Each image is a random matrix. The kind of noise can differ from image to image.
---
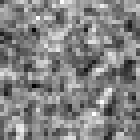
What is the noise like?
blotchy
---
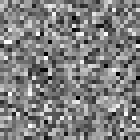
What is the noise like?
independent entries
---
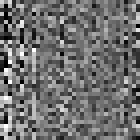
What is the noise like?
columns of uneven size
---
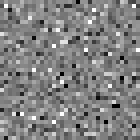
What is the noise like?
heavy tails
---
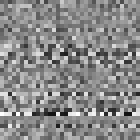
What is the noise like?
rows of uneven size
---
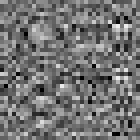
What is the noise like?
low rank plus noise
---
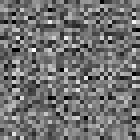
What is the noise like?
low rank plus noise
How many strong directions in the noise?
two
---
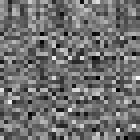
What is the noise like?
low rank plus noise
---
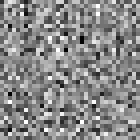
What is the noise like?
low rank plus noise
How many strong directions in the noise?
three or four
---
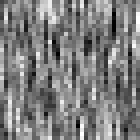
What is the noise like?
streaked along the columns
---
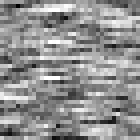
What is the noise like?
streaked along the rows
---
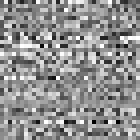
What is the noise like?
rows of uneven size
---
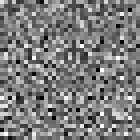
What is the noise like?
low rank plus noise
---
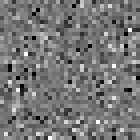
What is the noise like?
heavy tails
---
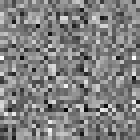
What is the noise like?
low rank plus noise
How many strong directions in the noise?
three or four
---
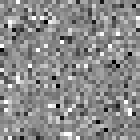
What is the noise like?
heavy tails
